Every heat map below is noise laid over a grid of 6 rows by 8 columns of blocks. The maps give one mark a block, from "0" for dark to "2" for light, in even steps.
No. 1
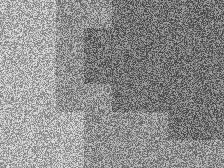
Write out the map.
2 2 1 1 0 0 0 0
2 2 1 0 0 0 0 0
2 2 1 0 0 0 0 0
2 2 1 1 0 0 0 0
2 2 2 1 1 1 0 0
2 2 2 1 1 1 1 1
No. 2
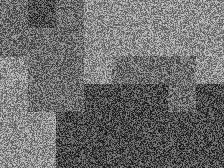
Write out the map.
1 0 1 2 2 2 2 2
1 1 1 2 2 2 2 2
2 1 1 2 1 1 1 2
2 1 1 0 0 0 1 0
2 2 0 0 0 0 0 0
2 2 0 0 0 0 0 0
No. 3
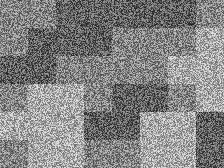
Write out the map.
1 1 0 0 0 0 0 1
1 0 0 0 1 1 1 2
0 0 1 1 1 1 2 2
1 2 2 1 0 0 1 2
2 2 2 0 0 2 2 0
1 2 2 1 1 2 2 0
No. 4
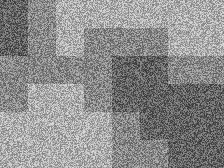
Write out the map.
0 1 2 2 2 2 2 2
0 1 2 1 1 1 2 2
1 1 1 1 0 0 1 1
1 2 2 1 0 0 0 0
2 2 2 2 1 0 0 0
2 2 2 2 1 1 0 0
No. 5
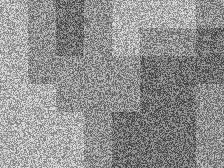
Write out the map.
2 1 0 1 2 2 2 1
2 1 0 1 2 1 1 0
2 1 1 1 1 0 0 0
2 2 1 1 1 0 0 1
2 2 2 1 0 0 0 1
2 2 2 1 0 0 0 1
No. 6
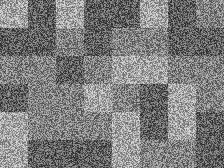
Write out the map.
2 0 2 0 0 2 0 1
0 0 1 0 1 1 0 0
1 1 0 1 2 2 1 1
0 1 1 2 1 0 2 1
2 1 1 1 2 0 2 0
2 0 0 0 2 1 1 0
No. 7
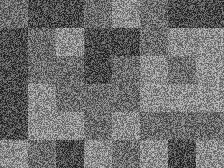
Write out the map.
1 0 0 1 2 1 0 0
0 1 2 0 0 1 2 2
0 1 1 0 1 2 1 2
0 2 1 1 1 2 2 2
0 2 2 1 2 1 1 1
2 1 0 2 1 2 0 2
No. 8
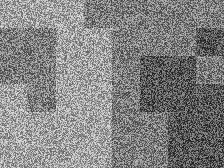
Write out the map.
2 2 2 1 1 1 1 1
1 1 2 2 1 1 1 0
1 1 2 2 1 0 0 1
2 1 2 2 1 0 0 0
2 2 2 2 1 1 0 0
2 2 2 2 1 1 0 0
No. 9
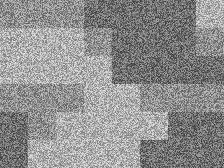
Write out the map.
1 1 1 0 0 0 0 2
2 2 2 1 0 0 0 1
2 2 2 2 0 0 0 0
1 1 1 2 2 1 1 1
0 1 2 2 2 2 0 0
0 2 2 2 2 0 0 0
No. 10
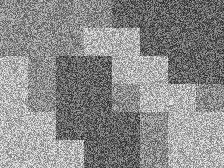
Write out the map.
1 1 1 1 0 0 0 0
1 1 1 2 2 0 0 0
2 1 0 0 2 2 0 0
2 1 0 0 1 2 2 1
2 2 0 0 0 1 2 2
2 2 2 0 0 1 2 2
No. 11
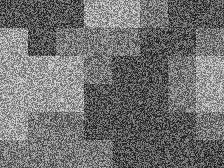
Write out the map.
0 0 0 2 2 1 0 0
2 0 1 1 1 0 0 1
2 2 2 1 0 0 1 2
2 2 2 0 0 0 1 2
2 1 1 0 0 0 0 1
1 1 1 1 0 0 0 0
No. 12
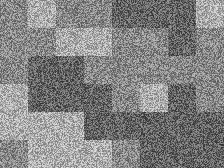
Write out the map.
1 2 1 1 0 0 0 2
1 1 2 2 1 1 0 1
1 0 0 1 1 1 1 1
2 0 0 0 1 2 0 1
2 2 2 0 0 0 0 0
1 2 2 2 1 0 0 0
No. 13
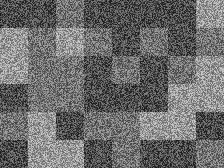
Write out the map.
0 0 1 0 0 0 0 2
2 1 2 1 0 1 0 1
2 1 1 0 1 0 1 2
0 1 1 0 0 0 2 2
1 2 0 1 1 2 2 0
0 2 2 0 1 0 0 1
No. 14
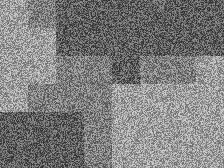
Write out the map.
2 1 0 0 0 0 0 0
2 2 0 0 0 0 0 0
2 2 1 1 0 1 1 2
2 1 1 1 2 2 2 2
0 0 0 1 2 2 2 2
0 0 0 1 2 2 2 2
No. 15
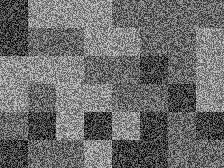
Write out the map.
0 2 2 2 1 1 1 1
0 1 1 2 2 1 1 2
2 2 2 1 1 0 1 2
2 1 2 2 1 1 0 2
1 0 2 0 2 0 1 0
0 1 1 2 0 0 1 1
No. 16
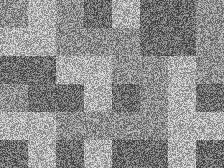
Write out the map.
1 2 1 0 2 0 0 1
2 2 1 1 1 0 0 1
0 0 2 2 1 1 2 1
1 0 0 2 0 1 2 0
2 2 1 1 1 1 2 2
0 2 0 2 0 0 2 0
